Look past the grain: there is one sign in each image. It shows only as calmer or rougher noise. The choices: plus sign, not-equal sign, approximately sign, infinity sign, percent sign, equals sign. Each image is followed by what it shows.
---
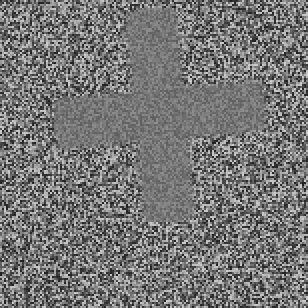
plus sign
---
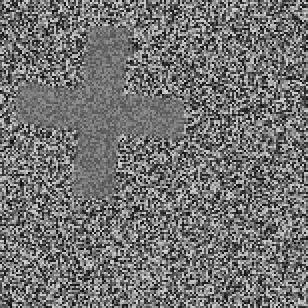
plus sign
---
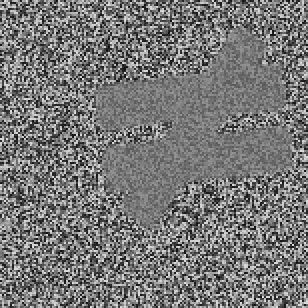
not-equal sign
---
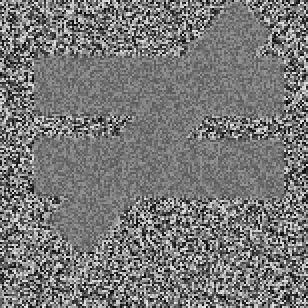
not-equal sign
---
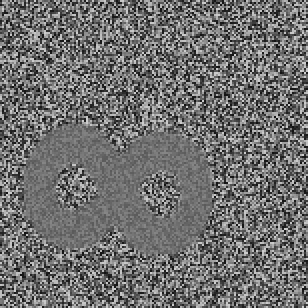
infinity sign
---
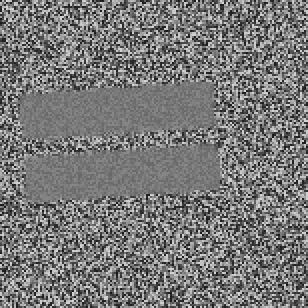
equals sign
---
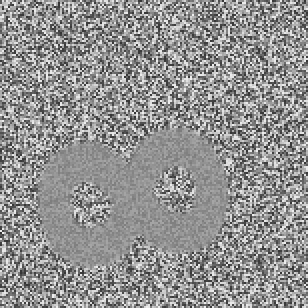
infinity sign
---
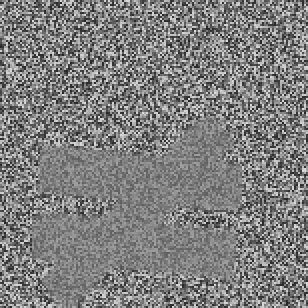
not-equal sign
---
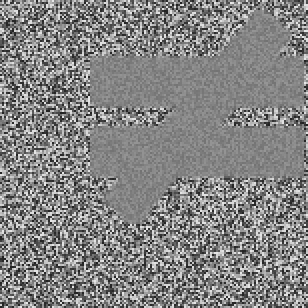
not-equal sign
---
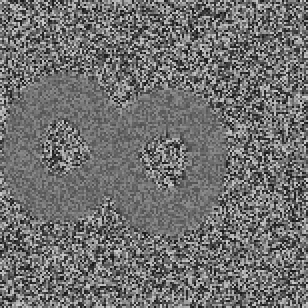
infinity sign
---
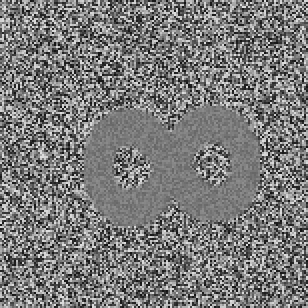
infinity sign
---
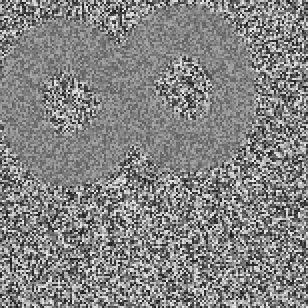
infinity sign
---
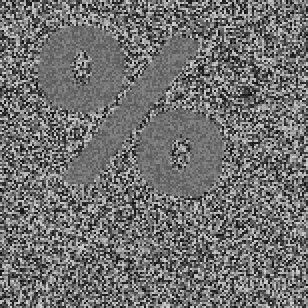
percent sign
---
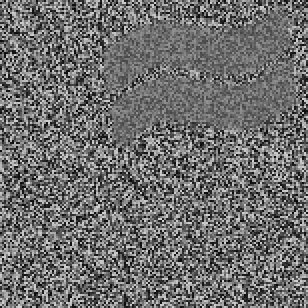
approximately sign
